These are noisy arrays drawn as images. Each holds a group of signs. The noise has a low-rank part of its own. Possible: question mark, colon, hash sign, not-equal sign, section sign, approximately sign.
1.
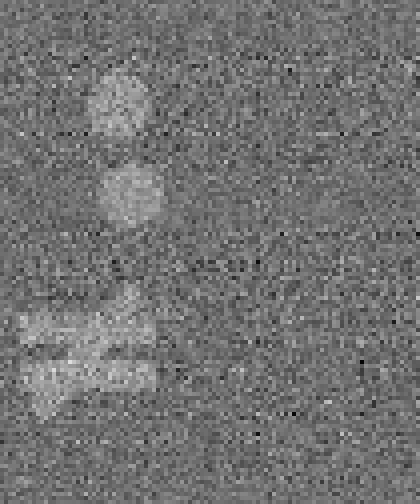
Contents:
top left: light colon; bottom left: light not-equal sign
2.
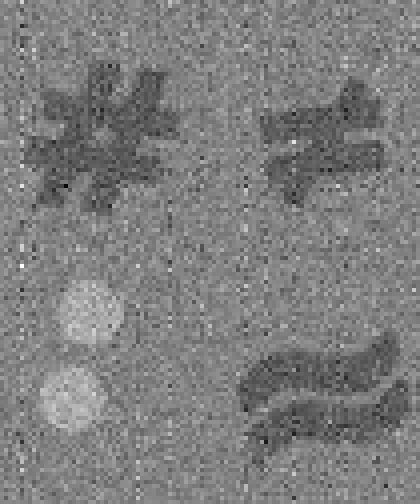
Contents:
top left: dark hash sign; top right: dark not-equal sign; bottom left: light colon; bottom right: dark approximately sign
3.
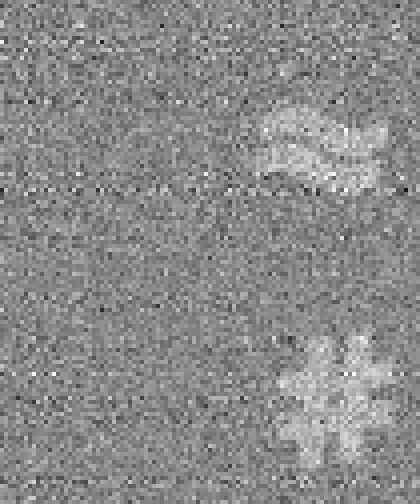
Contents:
top right: light approximately sign; bottom right: light hash sign
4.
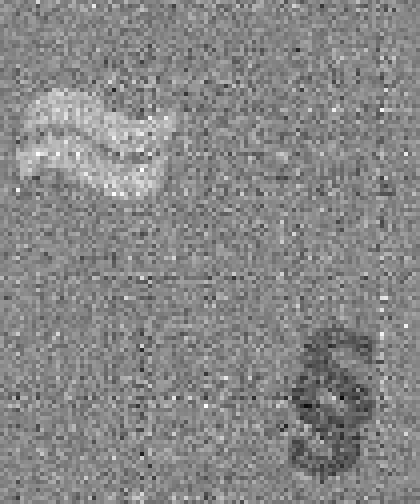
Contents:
top left: light approximately sign; bottom right: dark section sign
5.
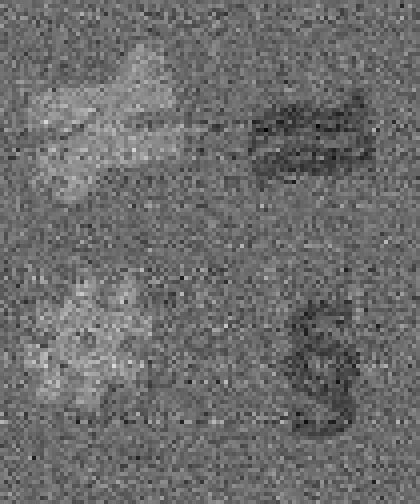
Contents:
top left: light not-equal sign; top right: dark approximately sign; bottom left: light hash sign; bottom right: dark section sign
